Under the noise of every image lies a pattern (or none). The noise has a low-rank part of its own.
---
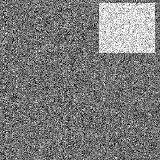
one block
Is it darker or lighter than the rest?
lighter
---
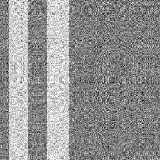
bands of columns
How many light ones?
2
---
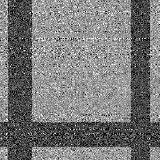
bands of rows crossing bands of columns
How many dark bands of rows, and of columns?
1 and 2
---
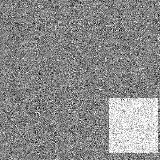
one block
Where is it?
bottom right
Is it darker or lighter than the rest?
lighter
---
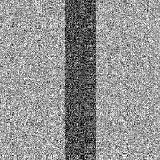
one band of columns
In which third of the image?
middle
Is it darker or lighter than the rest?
darker
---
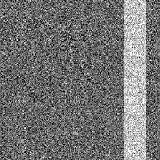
one band of columns
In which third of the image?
right
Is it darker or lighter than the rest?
lighter
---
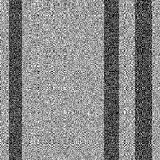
bands of columns
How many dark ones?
3
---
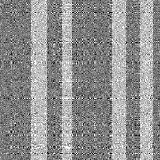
bands of columns
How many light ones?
4
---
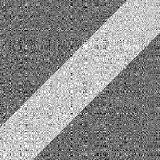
a diagonal band
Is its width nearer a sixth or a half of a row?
a half
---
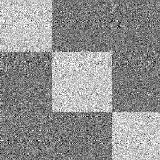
blocks along the diagonal
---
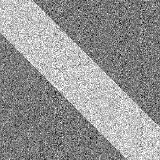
a diagonal band
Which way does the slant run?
top left to bottom right
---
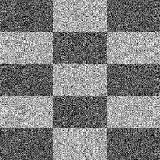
a checkerboard
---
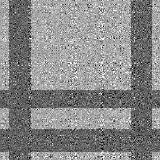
bands of rows crossing bands of columns
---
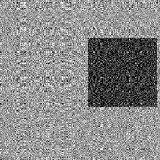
one block
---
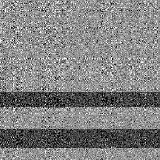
bands of rows
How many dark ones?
2
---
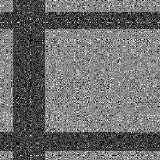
bands of rows crossing bands of columns
